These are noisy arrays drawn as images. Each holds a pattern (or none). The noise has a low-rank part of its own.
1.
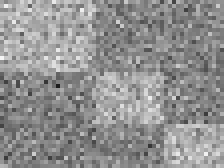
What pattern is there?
blocks along the diagonal
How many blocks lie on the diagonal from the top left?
3
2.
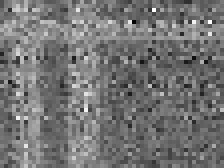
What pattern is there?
bands of rows crossing bands of columns
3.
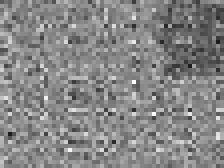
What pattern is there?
one block
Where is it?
top right
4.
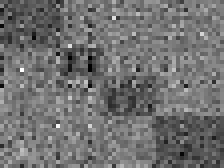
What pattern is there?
blocks along the diagonal
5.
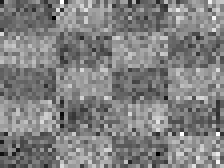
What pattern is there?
a checkerboard
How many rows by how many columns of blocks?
5 by 4
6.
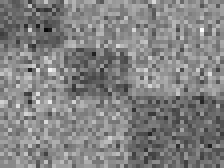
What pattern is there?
blocks along the diagonal
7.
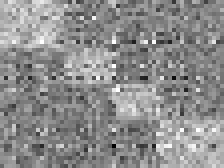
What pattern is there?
blocks along the diagonal
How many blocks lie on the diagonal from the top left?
4
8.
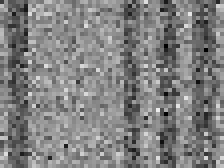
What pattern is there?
bands of columns
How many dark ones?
4
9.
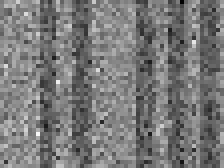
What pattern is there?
bands of columns
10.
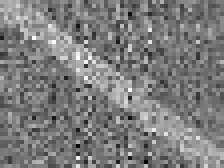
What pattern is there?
a diagonal band
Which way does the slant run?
top left to bottom right
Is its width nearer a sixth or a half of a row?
a sixth
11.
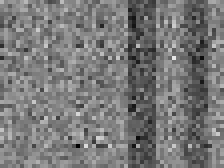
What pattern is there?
bands of columns
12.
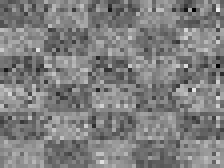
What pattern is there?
a checkerboard
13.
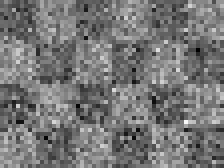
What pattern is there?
a checkerboard
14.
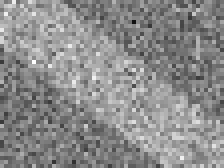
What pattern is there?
a diagonal band
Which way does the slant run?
top left to bottom right
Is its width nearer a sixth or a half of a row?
a half
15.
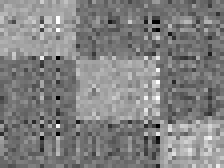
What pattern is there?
blocks along the diagonal
